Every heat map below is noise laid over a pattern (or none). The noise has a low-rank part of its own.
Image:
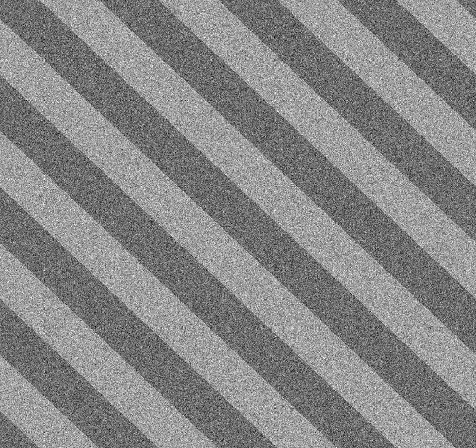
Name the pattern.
diagonal stripes
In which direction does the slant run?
top left to bottom right
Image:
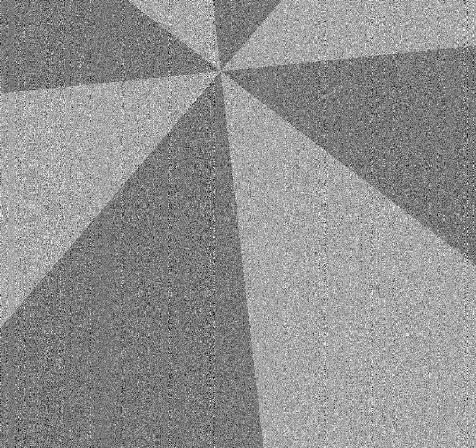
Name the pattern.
spokes from one point
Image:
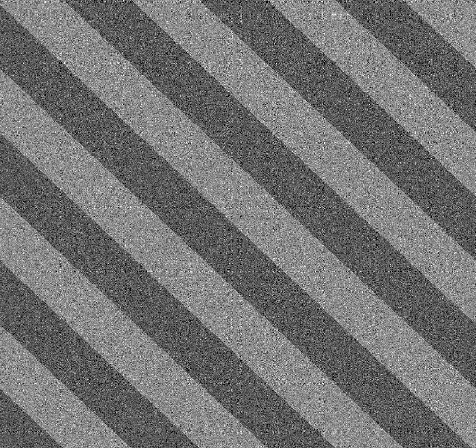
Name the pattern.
diagonal stripes
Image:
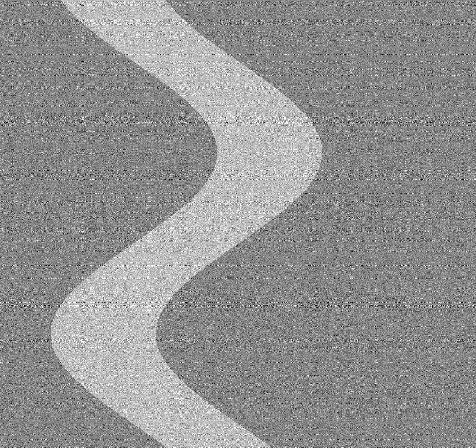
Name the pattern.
a wavy band
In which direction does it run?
top to bottom
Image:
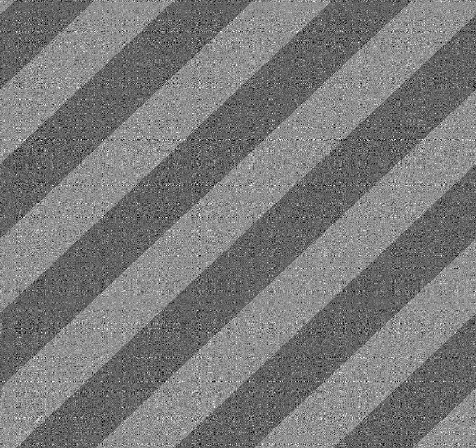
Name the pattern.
diagonal stripes
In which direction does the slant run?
bottom left to top right
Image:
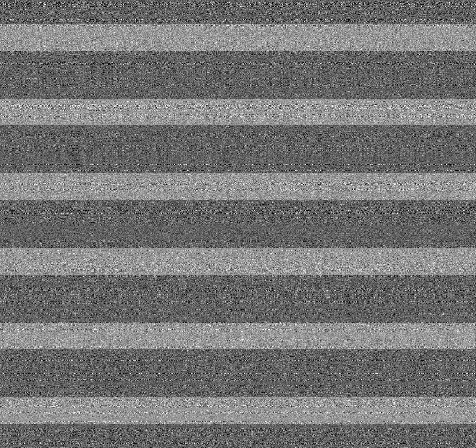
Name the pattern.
horizontal stripes
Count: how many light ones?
6
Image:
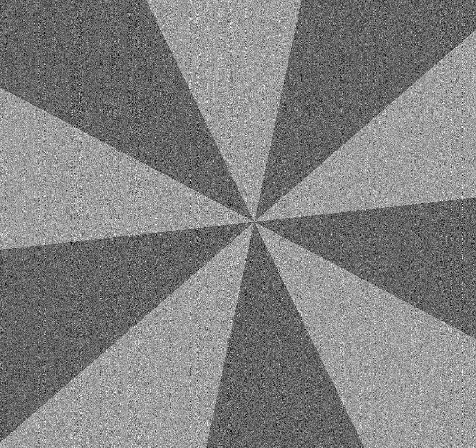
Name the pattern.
spokes from one point
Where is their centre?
centre
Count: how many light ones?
5
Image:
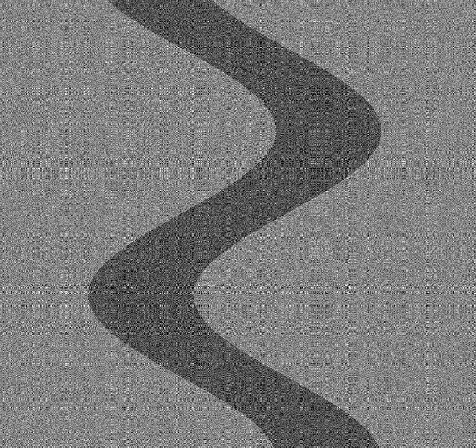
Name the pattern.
a wavy band
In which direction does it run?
top to bottom
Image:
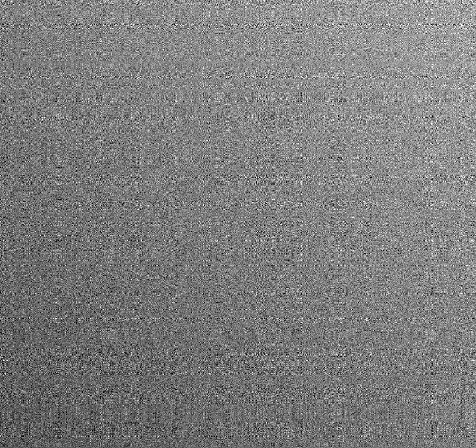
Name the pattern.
a smooth slope
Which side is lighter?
top right
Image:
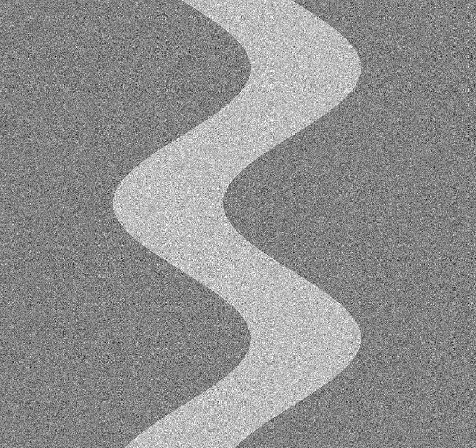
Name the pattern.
a wavy band
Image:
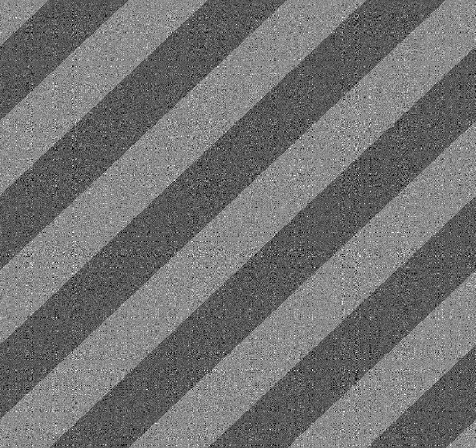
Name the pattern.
diagonal stripes
